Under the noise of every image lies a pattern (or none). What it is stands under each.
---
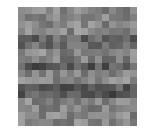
bands of rows
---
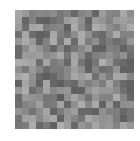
only noise
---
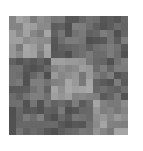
blocks along the diagonal
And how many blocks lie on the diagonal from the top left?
3
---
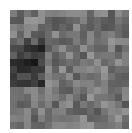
one block
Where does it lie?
middle left
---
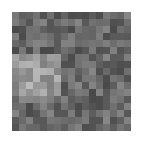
one block
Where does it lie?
middle left
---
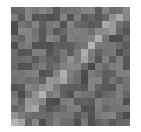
a diagonal band
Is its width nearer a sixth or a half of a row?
a sixth
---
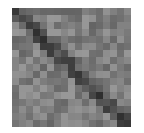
a diagonal band
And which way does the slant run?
top left to bottom right
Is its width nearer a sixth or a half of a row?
a sixth
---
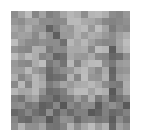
bands of rows crossing bands of columns
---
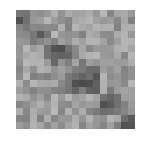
blocks along the diagonal
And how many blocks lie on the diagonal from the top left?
6
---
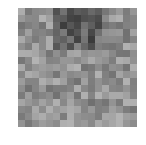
one block
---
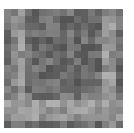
bands of rows crossing bands of columns
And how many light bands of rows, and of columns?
1 and 2
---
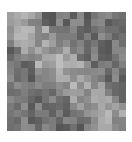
a diagonal band
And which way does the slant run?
top left to bottom right
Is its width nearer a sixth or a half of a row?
a half
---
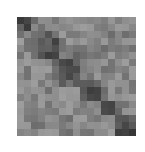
blocks along the diagonal
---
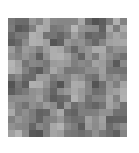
a checkerboard
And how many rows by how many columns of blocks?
4 by 6
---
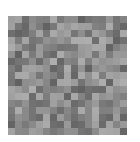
only noise
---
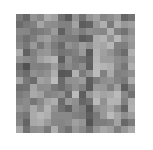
bands of columns
